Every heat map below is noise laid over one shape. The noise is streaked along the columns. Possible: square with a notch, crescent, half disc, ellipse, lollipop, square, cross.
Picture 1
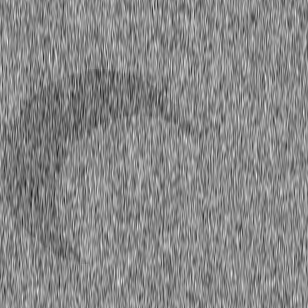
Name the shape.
crescent
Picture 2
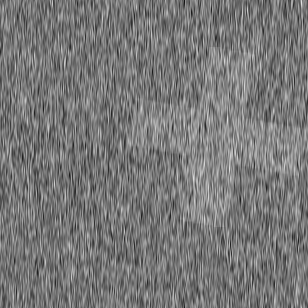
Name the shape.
cross
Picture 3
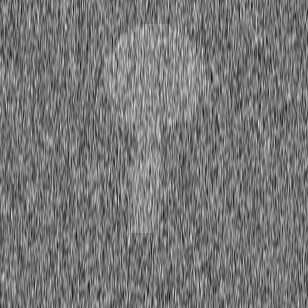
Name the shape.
lollipop
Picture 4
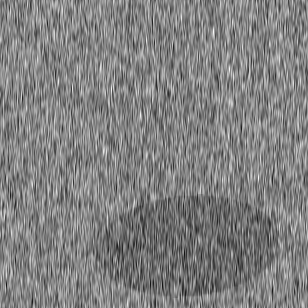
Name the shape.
ellipse
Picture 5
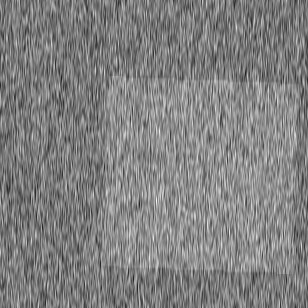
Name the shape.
square
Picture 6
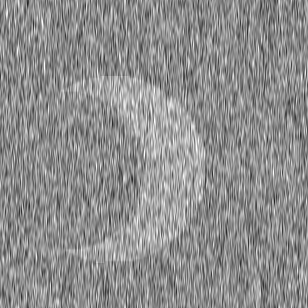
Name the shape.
crescent
